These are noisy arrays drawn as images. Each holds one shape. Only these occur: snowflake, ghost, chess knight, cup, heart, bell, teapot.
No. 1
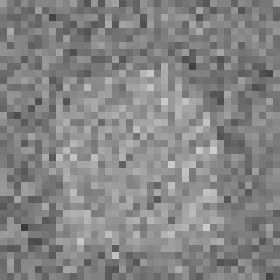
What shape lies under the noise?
ghost
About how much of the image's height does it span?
two thirds
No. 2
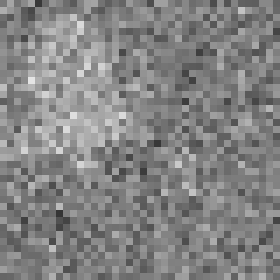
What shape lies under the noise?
bell
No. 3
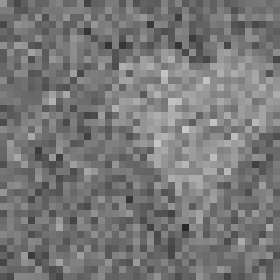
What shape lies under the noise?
heart
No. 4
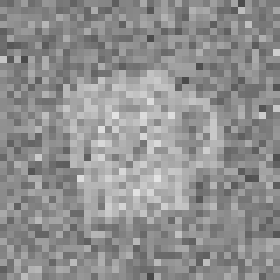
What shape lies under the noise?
cup
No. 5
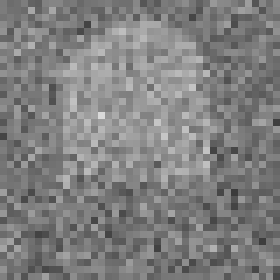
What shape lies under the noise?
ghost
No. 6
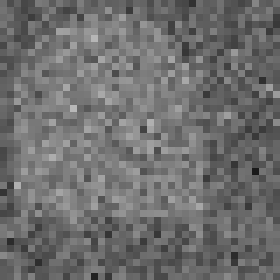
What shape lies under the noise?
ghost
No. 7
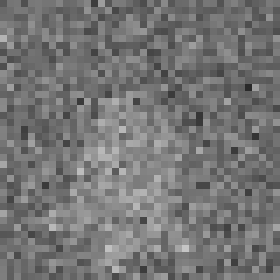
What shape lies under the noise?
bell
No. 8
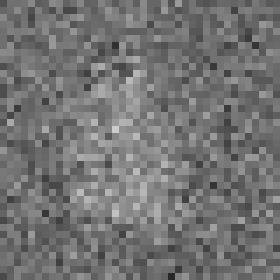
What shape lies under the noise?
chess knight
